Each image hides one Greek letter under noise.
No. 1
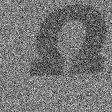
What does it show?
dark omega
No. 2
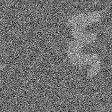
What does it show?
light xi
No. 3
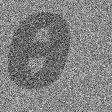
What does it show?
dark theta
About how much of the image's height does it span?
two thirds
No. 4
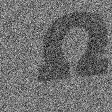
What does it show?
dark omega
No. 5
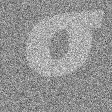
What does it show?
light sigma
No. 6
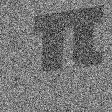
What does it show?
dark pi
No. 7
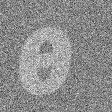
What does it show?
light theta
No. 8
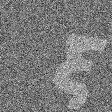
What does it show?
light xi
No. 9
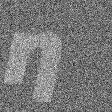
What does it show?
light eta
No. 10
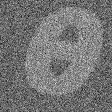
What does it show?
light theta
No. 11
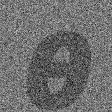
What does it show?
dark theta
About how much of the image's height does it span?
two thirds
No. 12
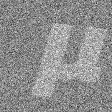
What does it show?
light mu
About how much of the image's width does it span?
two thirds
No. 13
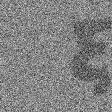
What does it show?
dark xi
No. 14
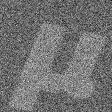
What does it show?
light mu
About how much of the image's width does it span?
nearly all
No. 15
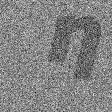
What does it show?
dark eta
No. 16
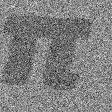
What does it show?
dark pi
